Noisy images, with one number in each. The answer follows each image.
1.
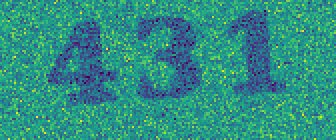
431
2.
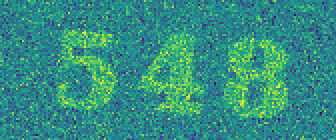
548
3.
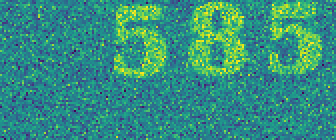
585
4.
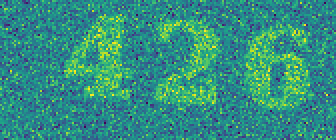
426
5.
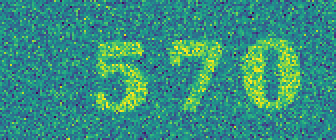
570
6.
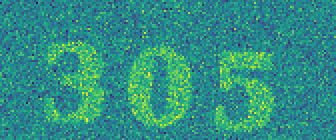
305
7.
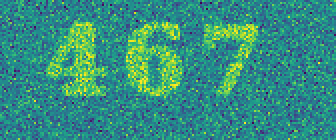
467
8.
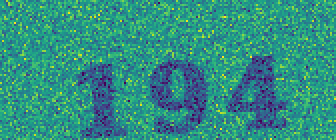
194
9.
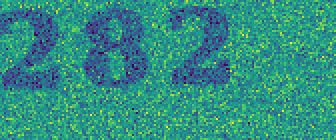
282
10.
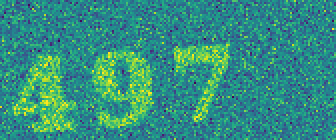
497
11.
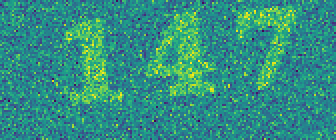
147
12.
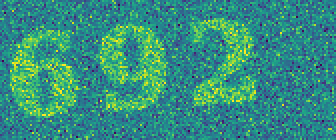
692
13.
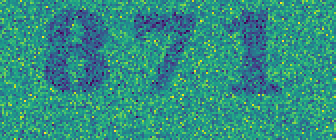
871
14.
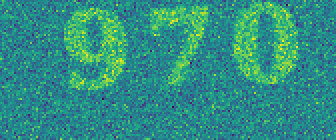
970
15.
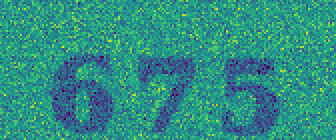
675
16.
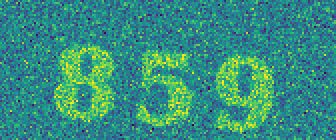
859
